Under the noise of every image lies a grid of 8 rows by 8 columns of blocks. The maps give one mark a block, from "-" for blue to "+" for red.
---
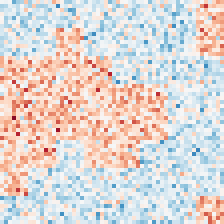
- - - - - - - +
- - + - - - - +
+ + + + - - - -
+ + + + + + - -
+ + + + + + - -
+ + - + + - - -
+ - - - - - - -
- - - - - - - +
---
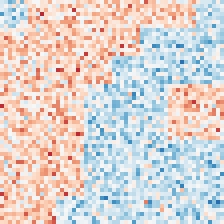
- + + + + + + -
+ + + + + - - -
+ + + + - - - -
+ + + - - - + +
+ + + - - - + +
+ + + - - - - -
+ + + - - - - -
+ + - - - - - -
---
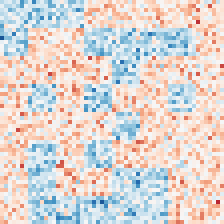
- - - + + + + +
- + + - - - - +
+ + + + - + + +
+ - + - + + - +
+ + + + - + + +
+ - + - + + + +
+ - + + - - + +
+ - - - - - + +
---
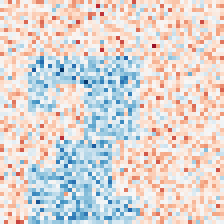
+ + + + + + + +
+ + + + + + + +
+ - - - - + + +
+ - + - - + + +
+ + + - - + + +
+ + - - + + + +
+ - - - + + + +
+ - - - - + + +
